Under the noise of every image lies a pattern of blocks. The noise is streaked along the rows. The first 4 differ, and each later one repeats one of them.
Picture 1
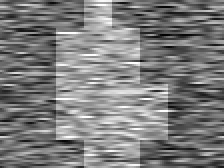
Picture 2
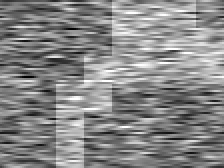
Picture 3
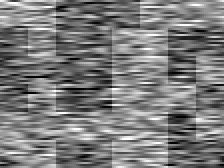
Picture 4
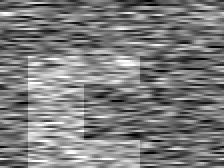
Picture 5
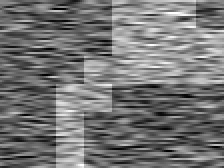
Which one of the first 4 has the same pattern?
2
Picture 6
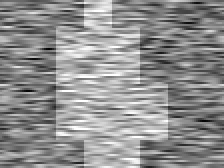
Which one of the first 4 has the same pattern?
1
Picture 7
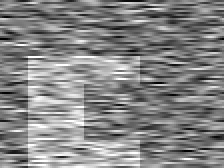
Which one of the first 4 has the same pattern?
4
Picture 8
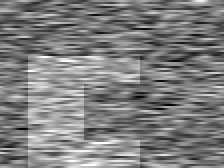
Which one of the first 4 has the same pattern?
4
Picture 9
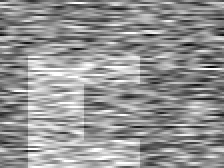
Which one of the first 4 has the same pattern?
4
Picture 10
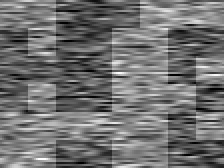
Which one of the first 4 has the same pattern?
3
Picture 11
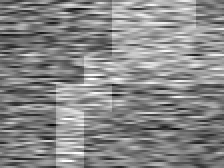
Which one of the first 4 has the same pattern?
2
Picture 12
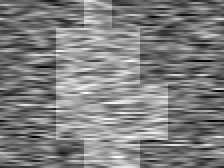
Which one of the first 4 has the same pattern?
1
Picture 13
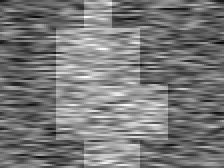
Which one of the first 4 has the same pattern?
1
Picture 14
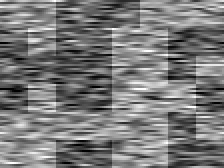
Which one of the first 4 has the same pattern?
3
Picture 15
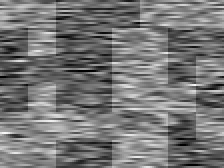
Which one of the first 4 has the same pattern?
3
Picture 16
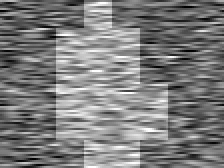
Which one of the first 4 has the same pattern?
1
